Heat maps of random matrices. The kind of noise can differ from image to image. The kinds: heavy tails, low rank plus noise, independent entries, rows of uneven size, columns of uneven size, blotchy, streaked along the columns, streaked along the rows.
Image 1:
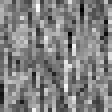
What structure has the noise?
streaked along the columns
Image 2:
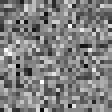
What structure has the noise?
low rank plus noise
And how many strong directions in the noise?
five to eight
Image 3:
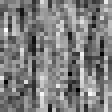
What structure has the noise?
streaked along the columns
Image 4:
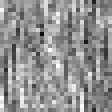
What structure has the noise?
streaked along the columns
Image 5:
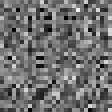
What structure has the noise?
low rank plus noise
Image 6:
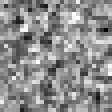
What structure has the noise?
blotchy
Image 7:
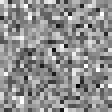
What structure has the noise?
independent entries
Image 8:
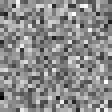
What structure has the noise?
independent entries
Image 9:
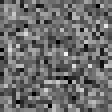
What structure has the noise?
independent entries
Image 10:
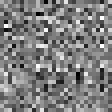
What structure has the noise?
low rank plus noise
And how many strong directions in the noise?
three or four
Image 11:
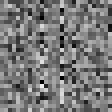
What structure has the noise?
columns of uneven size
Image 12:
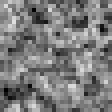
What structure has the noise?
blotchy
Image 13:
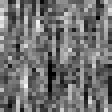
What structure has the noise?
streaked along the columns
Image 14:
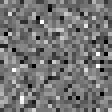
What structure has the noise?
heavy tails
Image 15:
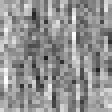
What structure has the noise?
streaked along the columns
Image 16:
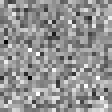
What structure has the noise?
independent entries
